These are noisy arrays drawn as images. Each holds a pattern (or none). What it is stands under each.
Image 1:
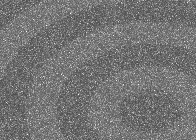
rings round one point
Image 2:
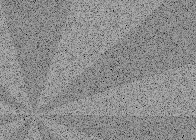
spokes from one point
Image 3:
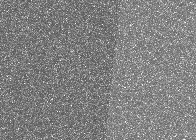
a sharp edge
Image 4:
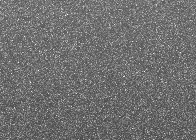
a smooth slope
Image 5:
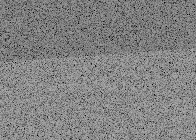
a sharp edge
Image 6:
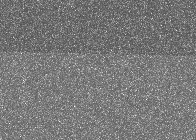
a sharp edge
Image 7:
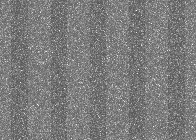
vertical stripes
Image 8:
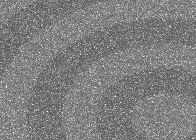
rings round one point
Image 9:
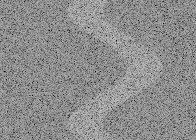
a wavy band
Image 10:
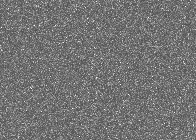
only noise
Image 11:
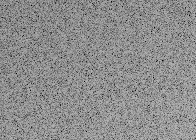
a smooth slope
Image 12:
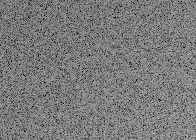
a smooth slope
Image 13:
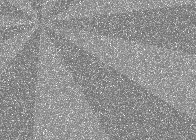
spokes from one point
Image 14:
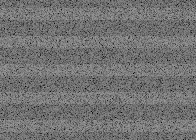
horizontal stripes
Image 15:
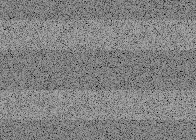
horizontal stripes
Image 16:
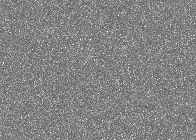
only noise
